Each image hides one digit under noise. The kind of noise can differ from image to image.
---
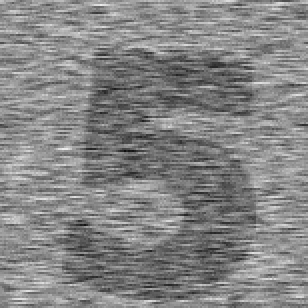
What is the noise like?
streaked along the rows
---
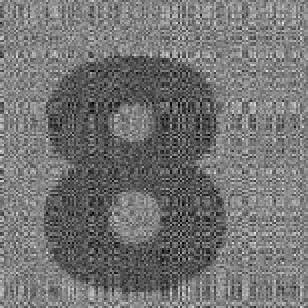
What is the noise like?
low rank plus noise
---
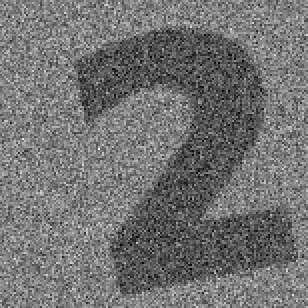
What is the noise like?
independent entries
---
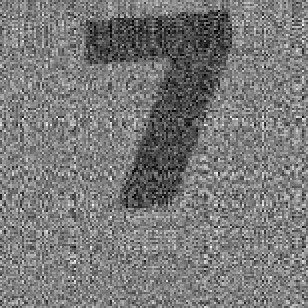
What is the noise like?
low rank plus noise
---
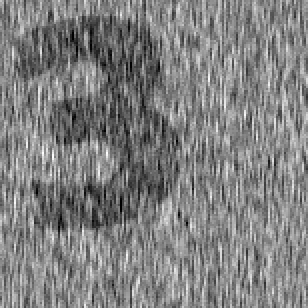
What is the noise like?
streaked along the columns
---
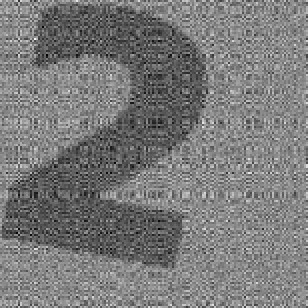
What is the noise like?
low rank plus noise
